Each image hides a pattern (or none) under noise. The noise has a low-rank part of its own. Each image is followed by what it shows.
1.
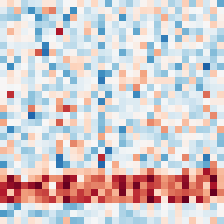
one band of rows
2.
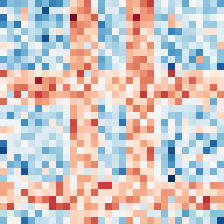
bands of rows crossing bands of columns
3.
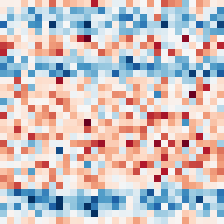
bands of rows
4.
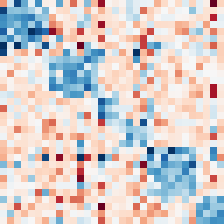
blocks along the diagonal
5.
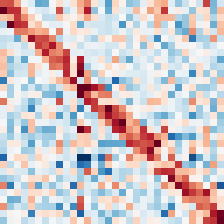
a diagonal band
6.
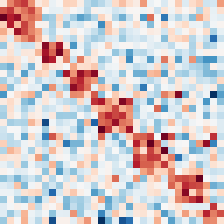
blocks along the diagonal
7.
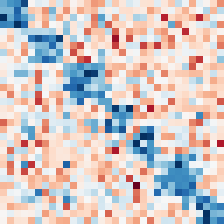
blocks along the diagonal
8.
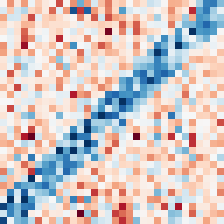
a diagonal band
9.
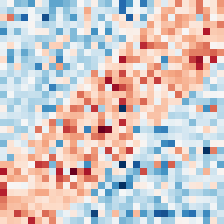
a diagonal band
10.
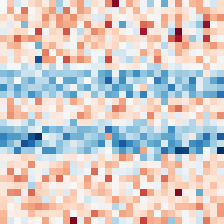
bands of rows
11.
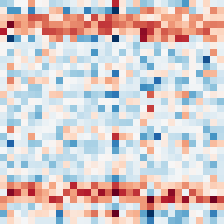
bands of rows
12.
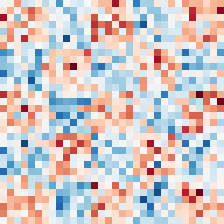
a checkerboard
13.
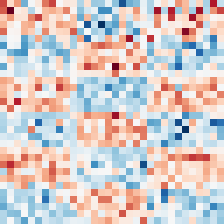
a checkerboard
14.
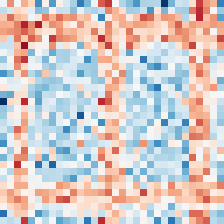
bands of rows crossing bands of columns
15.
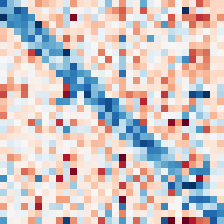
a diagonal band
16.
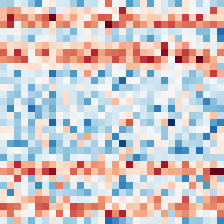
bands of rows
